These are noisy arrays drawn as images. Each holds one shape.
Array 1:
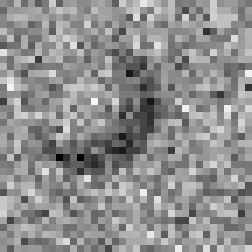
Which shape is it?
crescent
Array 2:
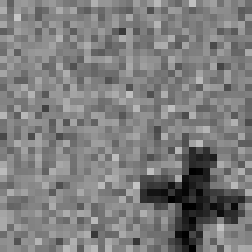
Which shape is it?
cross
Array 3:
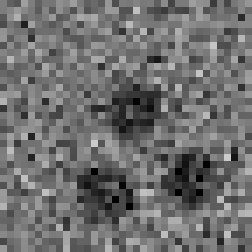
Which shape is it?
three dots
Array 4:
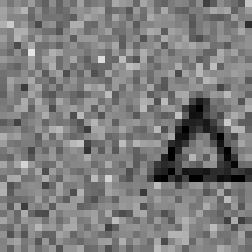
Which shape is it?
triangle frame
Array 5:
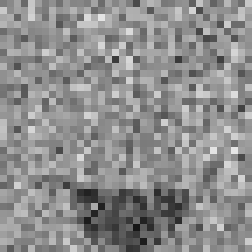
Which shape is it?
half disc
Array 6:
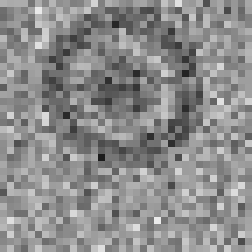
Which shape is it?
bullseye
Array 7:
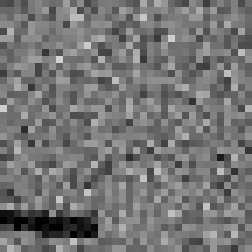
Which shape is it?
bar
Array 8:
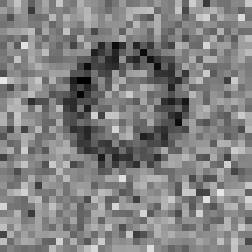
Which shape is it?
ring
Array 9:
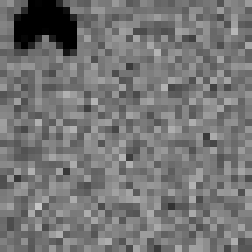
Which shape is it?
disc with a wedge cut out
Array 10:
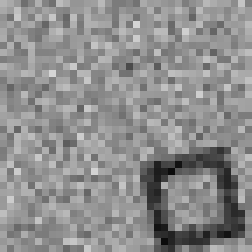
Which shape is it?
square frame
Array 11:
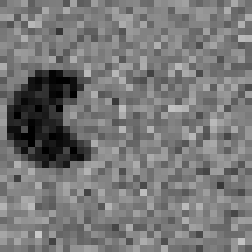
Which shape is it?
disc with a wedge cut out
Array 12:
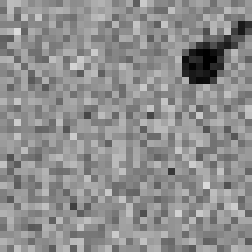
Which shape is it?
lollipop
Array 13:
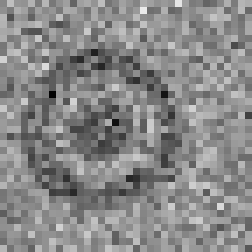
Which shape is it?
bullseye
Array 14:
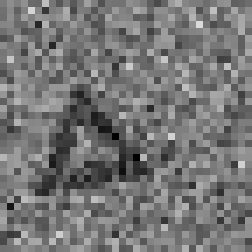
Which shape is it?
triangle frame
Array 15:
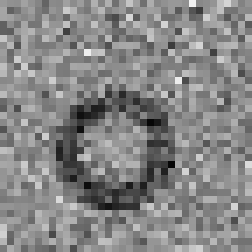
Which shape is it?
ring
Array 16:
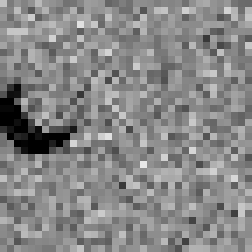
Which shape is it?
crescent
